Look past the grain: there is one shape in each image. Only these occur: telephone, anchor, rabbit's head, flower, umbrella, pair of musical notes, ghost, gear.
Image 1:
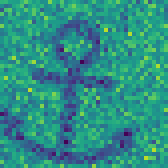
dark anchor
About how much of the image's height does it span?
nearly all
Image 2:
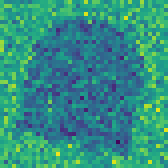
dark ghost
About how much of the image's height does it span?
nearly all
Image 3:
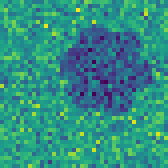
dark flower
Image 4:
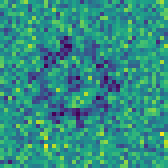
dark gear
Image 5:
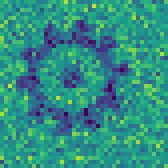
dark gear
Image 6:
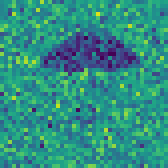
dark umbrella
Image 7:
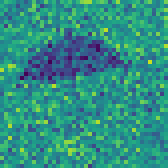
dark umbrella
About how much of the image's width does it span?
two thirds
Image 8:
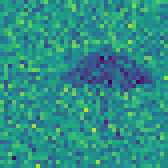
dark umbrella
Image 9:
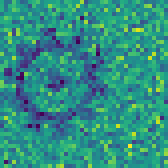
dark gear
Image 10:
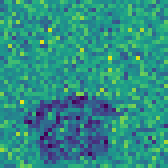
dark telephone
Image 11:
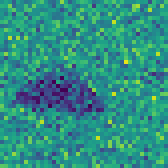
dark umbrella
